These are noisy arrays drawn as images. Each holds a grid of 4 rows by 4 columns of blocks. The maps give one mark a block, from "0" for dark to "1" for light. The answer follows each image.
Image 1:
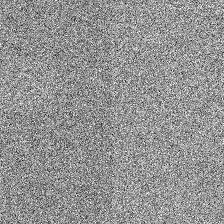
0 0 1 1
1 0 1 1
0 0 1 1
0 0 1 1
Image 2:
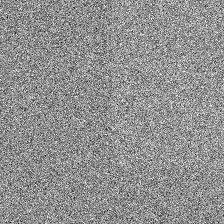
0 0 1 1
0 0 1 1
0 0 1 1
0 0 0 0
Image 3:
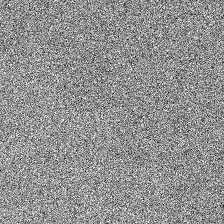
0 0 0 0
1 0 0 0
1 1 0 0
1 1 1 0
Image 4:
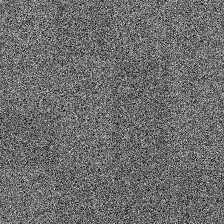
1 0 1 1
1 1 0 1
0 1 0 1
1 0 0 0
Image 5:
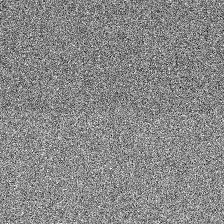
0 0 0 0
0 0 0 0
1 1 1 1
1 1 1 1
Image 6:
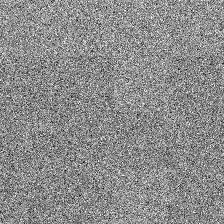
1 1 1 1
0 0 1 0
0 0 0 0
0 0 1 0
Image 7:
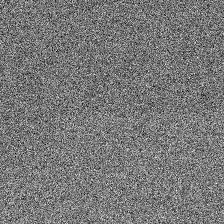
0 0 0 0
0 0 0 0
0 1 1 1
1 1 1 1
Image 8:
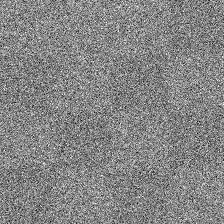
1 1 1 0
0 1 0 1
1 0 1 0
0 1 0 1
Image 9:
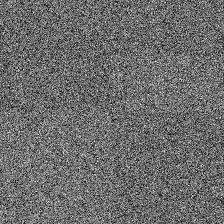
0 0 0 0
0 0 1 1
1 1 0 0
1 1 0 0
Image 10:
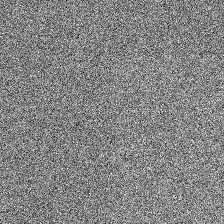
0 0 0 0
0 0 1 1
0 0 1 1
0 0 1 1
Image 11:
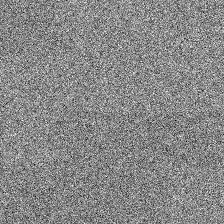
0 1 1 1
1 1 1 1
1 0 0 0
0 0 0 1
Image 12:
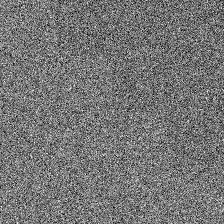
1 0 0 0
1 1 0 0
1 1 1 0
1 1 1 1
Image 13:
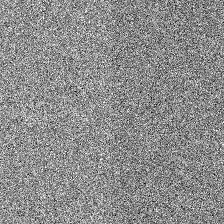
1 1 0 0
1 1 0 0
1 1 0 0
1 1 0 0
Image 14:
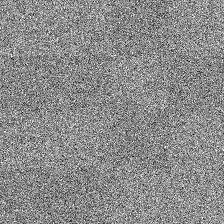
1 1 0 1
0 0 1 0
1 1 0 1
0 0 1 1
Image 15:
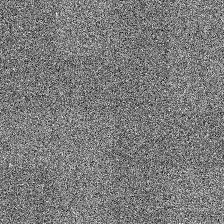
0 1 0 1
0 0 0 1
1 1 0 0
0 1 0 1
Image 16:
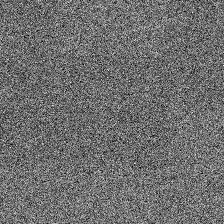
0 1 1 0
0 0 0 0
0 0 0 1
1 1 1 1
